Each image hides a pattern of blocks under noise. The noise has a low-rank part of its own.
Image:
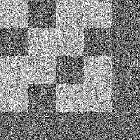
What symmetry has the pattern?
mirrored about the diagonal from the top left
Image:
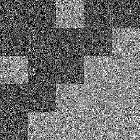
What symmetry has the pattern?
mirrored about the diagonal from the top left
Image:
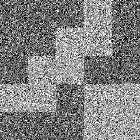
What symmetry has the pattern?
mirrored about the diagonal from the top left
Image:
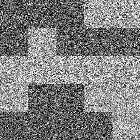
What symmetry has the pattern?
no symmetry
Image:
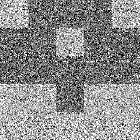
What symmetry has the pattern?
left and right mirror each other
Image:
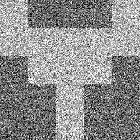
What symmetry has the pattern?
left and right mirror each other
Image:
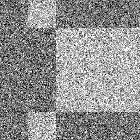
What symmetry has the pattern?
top and bottom mirror each other
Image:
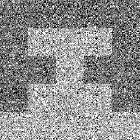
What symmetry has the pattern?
left and right mirror each other
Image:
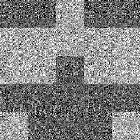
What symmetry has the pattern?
left and right mirror each other
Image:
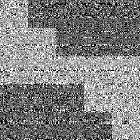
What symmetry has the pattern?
the same after a half turn
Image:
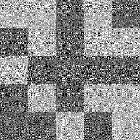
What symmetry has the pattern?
mirrored about the diagonal from the bottom left
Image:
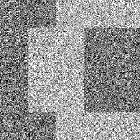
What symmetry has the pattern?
top and bottom mirror each other
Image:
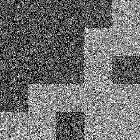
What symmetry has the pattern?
mirrored about the diagonal from the top left
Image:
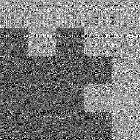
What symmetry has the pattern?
mirrored about the diagonal from the bottom left
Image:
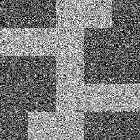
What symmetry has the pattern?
the same after a half turn
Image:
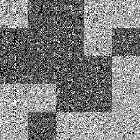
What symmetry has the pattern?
mirrored about the diagonal from the top left
